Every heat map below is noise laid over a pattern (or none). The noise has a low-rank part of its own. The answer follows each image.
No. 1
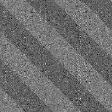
diagonal stripes
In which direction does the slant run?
top left to bottom right
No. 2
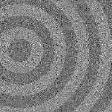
rings round one point
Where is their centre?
middle left
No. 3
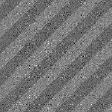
diagonal stripes
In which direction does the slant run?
bottom left to top right
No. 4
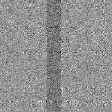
one vertical stripe
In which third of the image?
middle
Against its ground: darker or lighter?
darker
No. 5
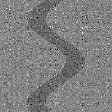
a wavy band
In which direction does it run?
top to bottom
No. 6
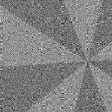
spokes from one point
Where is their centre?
middle right
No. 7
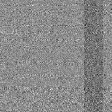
one vertical stripe
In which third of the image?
right
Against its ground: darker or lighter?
darker
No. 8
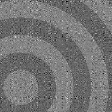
rings round one point
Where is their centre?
bottom left
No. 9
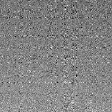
a smooth slope
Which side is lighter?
bottom
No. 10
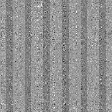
vertical stripes
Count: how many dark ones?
6
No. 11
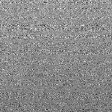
a smooth slope
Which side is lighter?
top
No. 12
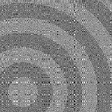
rings round one point
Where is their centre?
bottom left
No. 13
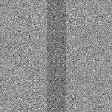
one vertical stripe
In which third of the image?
middle
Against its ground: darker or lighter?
darker
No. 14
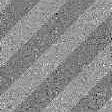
diagonal stripes
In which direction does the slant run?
bottom left to top right
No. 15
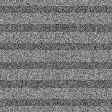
horizontal stripes
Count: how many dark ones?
6
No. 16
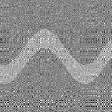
a wavy band
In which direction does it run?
left to right
